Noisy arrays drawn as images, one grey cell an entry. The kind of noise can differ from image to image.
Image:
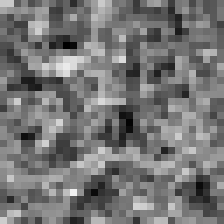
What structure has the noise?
blotchy
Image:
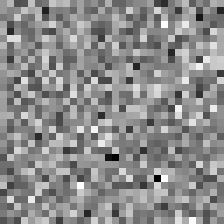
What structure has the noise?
independent entries
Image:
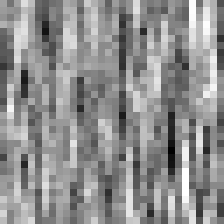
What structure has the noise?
streaked along the columns
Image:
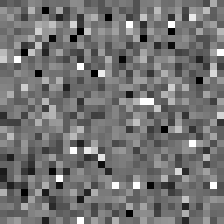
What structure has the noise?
heavy tails
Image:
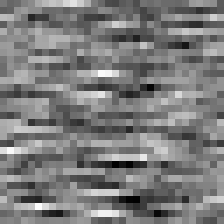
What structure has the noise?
streaked along the rows
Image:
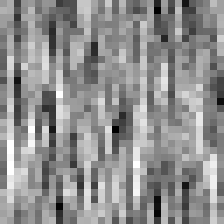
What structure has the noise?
streaked along the columns
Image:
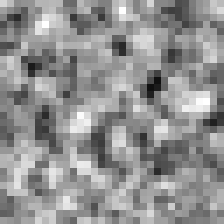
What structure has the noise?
blotchy
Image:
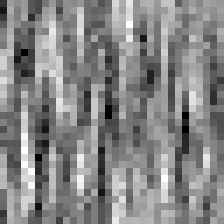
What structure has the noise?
streaked along the columns
